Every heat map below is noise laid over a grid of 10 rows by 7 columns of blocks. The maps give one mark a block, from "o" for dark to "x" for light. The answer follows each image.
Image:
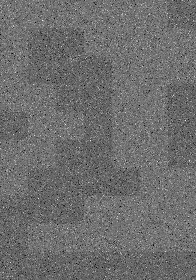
xxxxxxo
xooxxxx
xoooxxx
xxooxxo
oxxoxxo
xxooxxo
xooooxx
oooxxxx
oxxxxxx
ooooooo
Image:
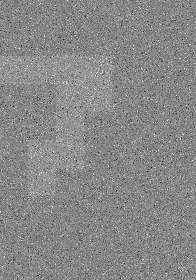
ooooooo
ooooooo
xxxxooo
ooxxooo
ooxoooo
oxxoooo
oxooooo
ooooooo
ooooooo
ooooooo
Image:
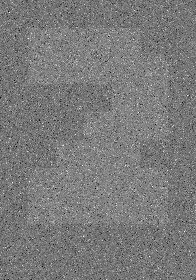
ooooooo
oxxxxoo
oxxxxxo
ooooxxo
oooxxxo
ooxxxoo
oxxxxxo
oxxxxxo
ooooooo
ooooooo
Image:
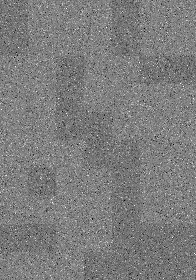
oxxxoxx
oxxxoxx
xxoxxoo
xxoxxxx
xxooxxx
xxxooxx
xoxxoxx
xxxxoxx
ooxxooo
xxxoooo
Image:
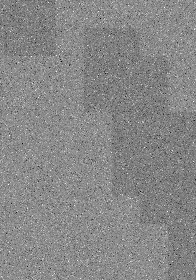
ooxxxxx
ooxooxx
xxxooox
xxxooox
xxxxooo
xxxxooo
xxxxooo
xxxxxoo
xxxxxxo
xxxxxxo
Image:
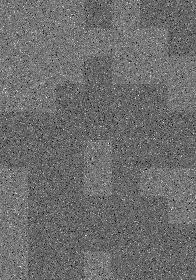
xxxoxoo
xxxxxxo
xxxoxxx
xxoooox
ooooooo
oooxooo
xooxoxx
xooooox
xoooooo
xooxooo
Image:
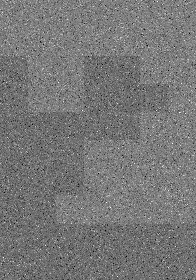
xxxxxxx
xxxxxxx
oxxooxx
oxxooox
oooooxx
oooxxxx
oooxxxx
ooxxxxx
ooooooo
ooooooo
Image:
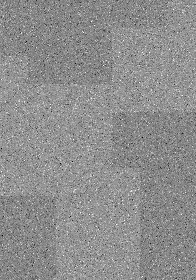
oooooox
ooooxxx
xoooxxx
xxxxxxx
xxxxooo
xxxxooo
xxxxxoo
ooxxxoo
ooxxxoo
ooxxxoo
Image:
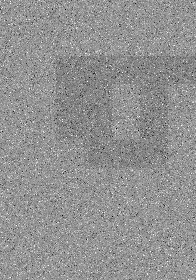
xxxxxxx
xxxxxxx
xxooooo
xxooxox
xxooxox
xxxooox
xxxxxxx
xxxxxxx
xxxxxxx
xxxxxxx
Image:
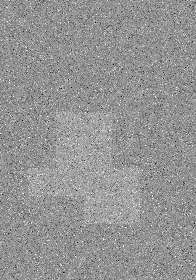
ooooooo
ooooooo
ooooooo
ooooooo
ooxxooo
ooxxooo
oxxxxoo
oooxxoo
ooooooo
ooooooo
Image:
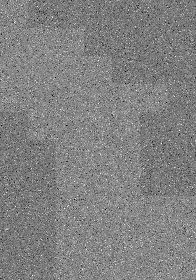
xoooooo
xxxoooo
xxxxooo
xxxxxxo
oxxxxoo
ooxxxoo
ooxxxoo
ooxxxxx
ooxxxxx
ooxxxxx
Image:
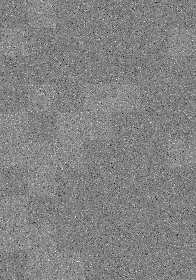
oxooooo
xooooox
ooooooo
oxoxxoo
xoxxooo
xxxooox
oxooooo
xoooooo
xxooooo
oxxoooo
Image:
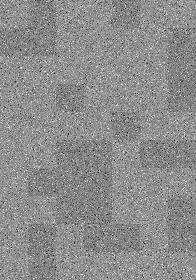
xoxxoxx
ooxxxxo
xxxxxxo
xxoxxxo
xxxxoxx
xxooxoo
xoooxxx
xxooxxo
xoxooxo
xoxxxxx
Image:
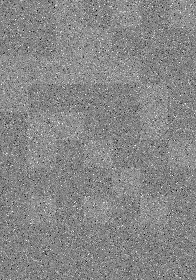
ooxoxox
ooxxooo
xxxxxoo
xooooxo
oxxooxo
oxoxoox
ooooxoo
oxoxoxo
ooooooo
ooooooo
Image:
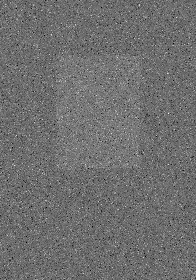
ooooooo
ooooooo
ooxxxoo
ooxxxoo
ooxxxoo
ooxxxoo
ooooooo
ooooooo
ooooooo
ooooooo
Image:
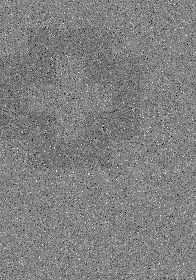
xxxxxxx
xoooxxx
ooxooxx
oxxxoxx
ooxooxx
xoooxxx
xxxxxxx
xxxxxxx
xxxxxxx
xxxxxxx
